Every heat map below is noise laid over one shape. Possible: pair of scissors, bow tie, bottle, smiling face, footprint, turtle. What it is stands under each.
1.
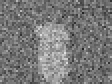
footprint
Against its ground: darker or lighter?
lighter
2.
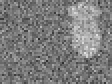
footprint
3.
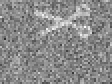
pair of scissors
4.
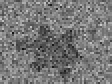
turtle
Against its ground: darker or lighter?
darker
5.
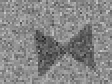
bow tie
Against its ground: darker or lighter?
darker
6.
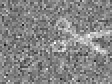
pair of scissors
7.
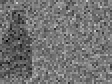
bottle
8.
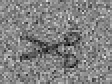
pair of scissors
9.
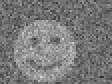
smiling face
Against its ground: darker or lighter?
lighter
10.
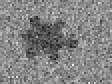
turtle
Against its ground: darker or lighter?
darker
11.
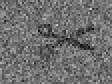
pair of scissors
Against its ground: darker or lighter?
darker
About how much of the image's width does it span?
half
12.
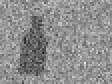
bottle
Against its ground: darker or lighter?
darker
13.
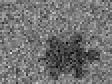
turtle
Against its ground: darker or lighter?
darker
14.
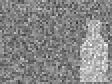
bottle
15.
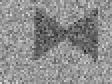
bow tie
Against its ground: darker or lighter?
darker
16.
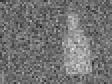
bottle
